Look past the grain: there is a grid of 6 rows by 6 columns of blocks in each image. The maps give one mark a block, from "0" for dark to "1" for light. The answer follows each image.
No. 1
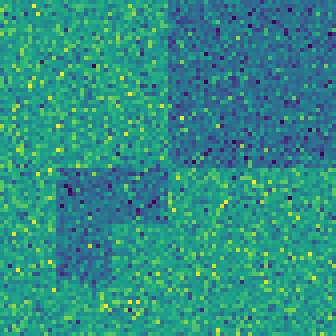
1 1 1 0 0 0
1 1 1 0 0 0
1 1 1 0 0 0
1 0 0 1 1 1
1 0 1 1 1 1
1 1 1 1 1 1
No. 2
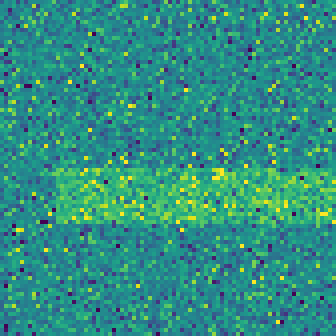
0 0 0 0 0 0
0 0 0 0 0 0
0 0 0 0 0 0
0 1 1 1 1 1
0 0 0 0 0 0
0 0 0 0 0 0
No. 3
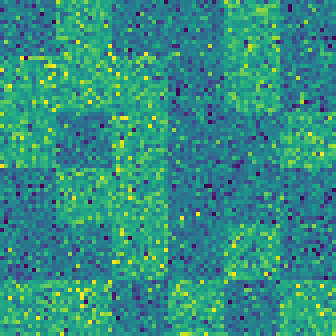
0 1 0 0 1 0
1 1 1 0 1 0
1 0 1 0 0 1
0 1 1 0 0 0
0 0 1 0 1 0
1 1 0 1 0 1
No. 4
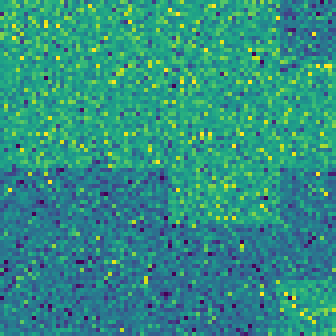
1 1 1 1 1 0
1 1 1 1 1 1
1 1 1 1 1 1
0 0 0 1 1 0
0 0 0 0 0 0
0 0 0 0 0 1
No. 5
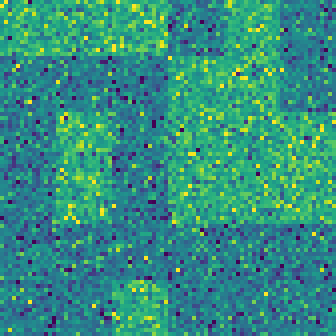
1 1 1 0 1 0
0 0 0 1 1 0
0 1 0 1 1 1
0 1 0 1 1 1
0 0 0 0 0 0
0 0 1 0 0 0
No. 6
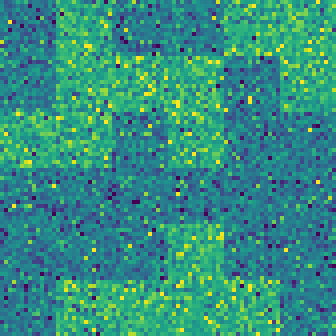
0 1 0 0 1 1
0 1 1 1 0 1
1 1 0 1 0 0
0 0 0 0 0 0
0 0 0 1 0 0
0 1 1 1 1 0
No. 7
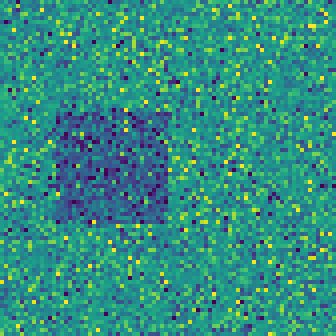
1 1 1 1 1 1
1 1 1 1 1 1
1 0 0 1 1 1
1 0 0 1 1 1
1 1 1 1 1 1
1 1 1 1 1 1
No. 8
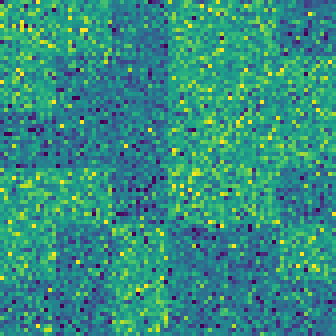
1 1 0 1 1 0
1 0 0 1 1 1
0 0 0 1 1 1
1 1 0 1 1 0
1 0 1 0 0 1
0 0 1 0 0 0
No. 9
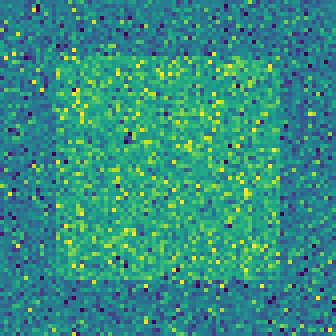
0 0 0 0 0 0
0 1 1 1 1 0
0 1 1 1 1 0
0 1 1 1 1 0
0 1 1 1 1 0
0 0 0 0 0 0
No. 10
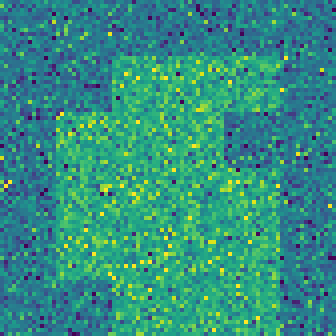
0 0 0 0 0 0
0 0 1 1 1 0
0 1 1 1 0 0
0 1 1 1 1 0
0 1 1 1 1 0
0 0 1 1 1 0
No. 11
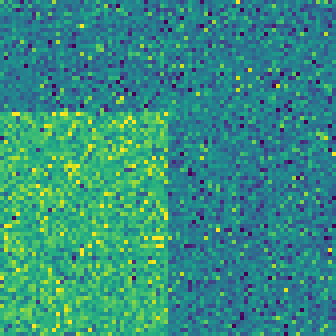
0 0 0 0 0 0
0 0 0 0 0 0
1 1 1 0 0 0
1 1 1 0 0 0
1 1 1 0 0 0
1 1 1 0 0 0
